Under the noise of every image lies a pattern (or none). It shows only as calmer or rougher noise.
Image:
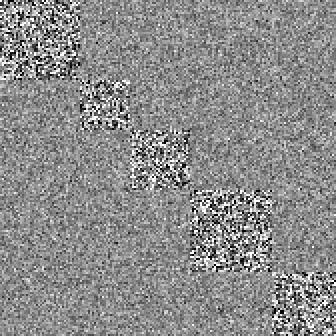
blocks along the diagonal
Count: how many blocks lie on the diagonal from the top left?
5
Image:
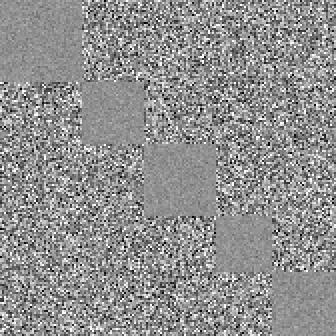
blocks along the diagonal
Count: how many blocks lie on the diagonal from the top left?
5
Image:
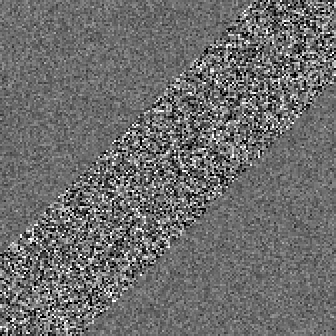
a diagonal band
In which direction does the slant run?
bottom left to top right
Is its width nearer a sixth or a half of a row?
a half
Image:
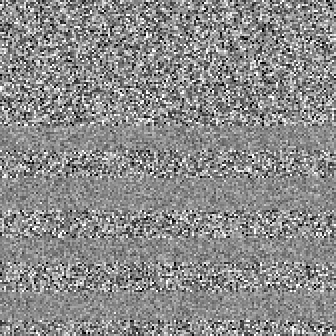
bands of rows
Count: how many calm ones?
4
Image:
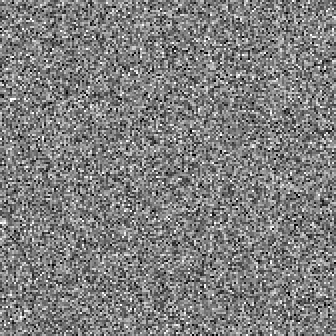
only noise
